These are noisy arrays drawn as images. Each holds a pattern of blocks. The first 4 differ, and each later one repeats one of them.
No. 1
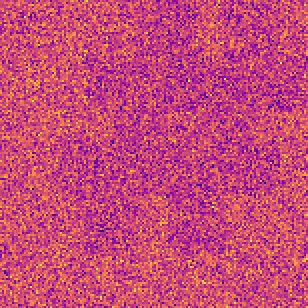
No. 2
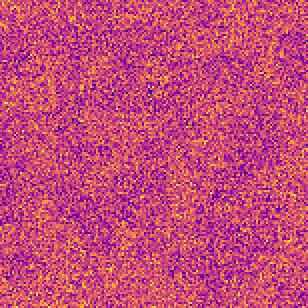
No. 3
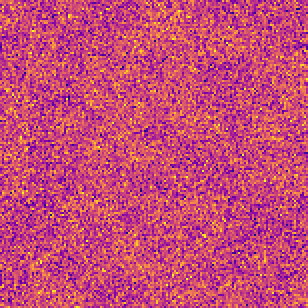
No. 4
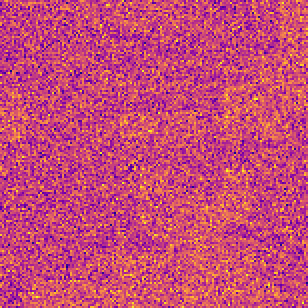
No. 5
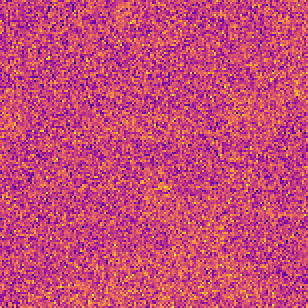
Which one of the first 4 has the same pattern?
4
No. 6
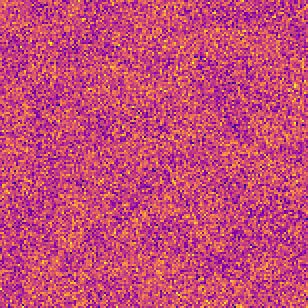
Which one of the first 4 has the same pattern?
3
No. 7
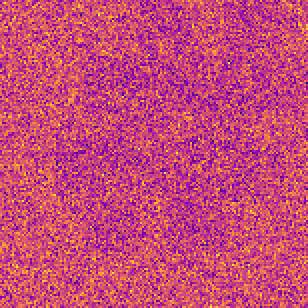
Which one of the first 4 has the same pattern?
1
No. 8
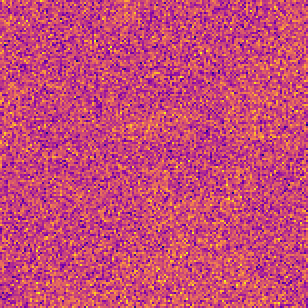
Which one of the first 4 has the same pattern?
4
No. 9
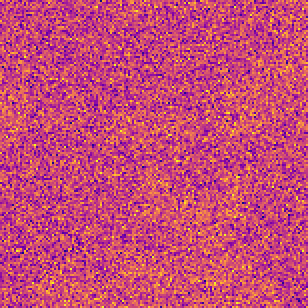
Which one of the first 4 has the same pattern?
4
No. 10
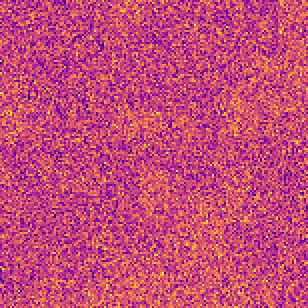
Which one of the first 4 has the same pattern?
4
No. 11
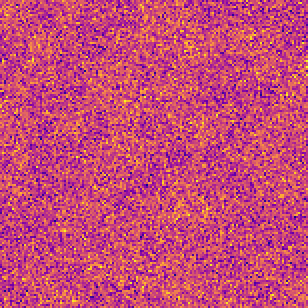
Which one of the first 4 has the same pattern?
3
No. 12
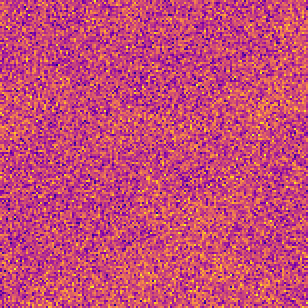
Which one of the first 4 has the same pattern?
4
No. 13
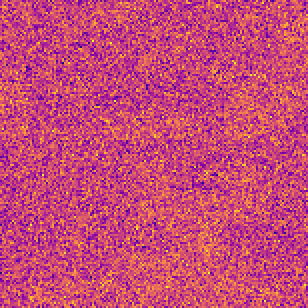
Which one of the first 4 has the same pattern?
4
